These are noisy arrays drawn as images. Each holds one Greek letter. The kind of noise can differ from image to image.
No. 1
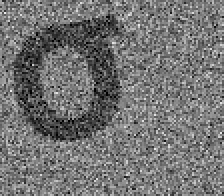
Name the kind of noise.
independent entries
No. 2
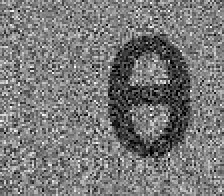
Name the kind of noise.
low rank plus noise
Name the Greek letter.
theta
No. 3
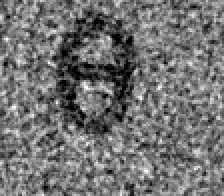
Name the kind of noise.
blotchy
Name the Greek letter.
theta
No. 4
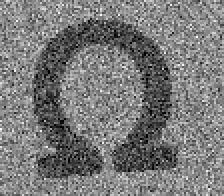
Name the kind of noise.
independent entries
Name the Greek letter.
omega
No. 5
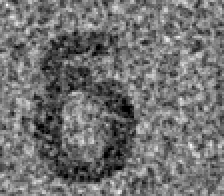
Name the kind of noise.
blotchy
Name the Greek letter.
delta
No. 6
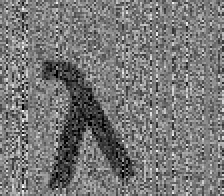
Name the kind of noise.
columns of uneven size
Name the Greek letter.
lambda
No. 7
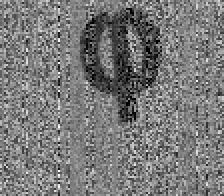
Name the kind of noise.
columns of uneven size
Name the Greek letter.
phi
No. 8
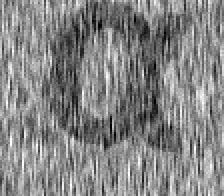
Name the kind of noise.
streaked along the columns
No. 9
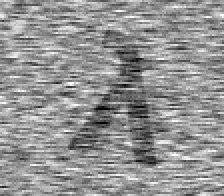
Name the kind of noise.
streaked along the rows
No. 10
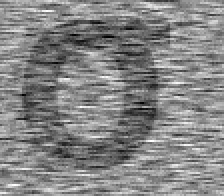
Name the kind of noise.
streaked along the rows
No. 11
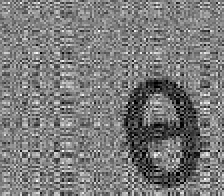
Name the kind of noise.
low rank plus noise
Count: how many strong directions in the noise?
one
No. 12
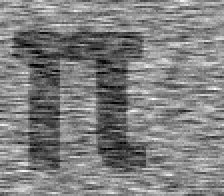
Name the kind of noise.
streaked along the rows
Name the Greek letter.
pi
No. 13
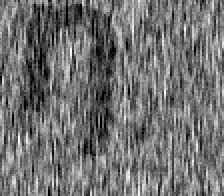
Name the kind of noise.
streaked along the columns
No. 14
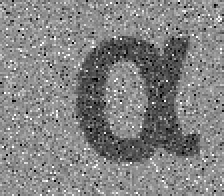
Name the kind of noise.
heavy tails
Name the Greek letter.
alpha
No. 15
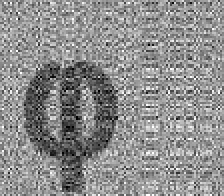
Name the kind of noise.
low rank plus noise
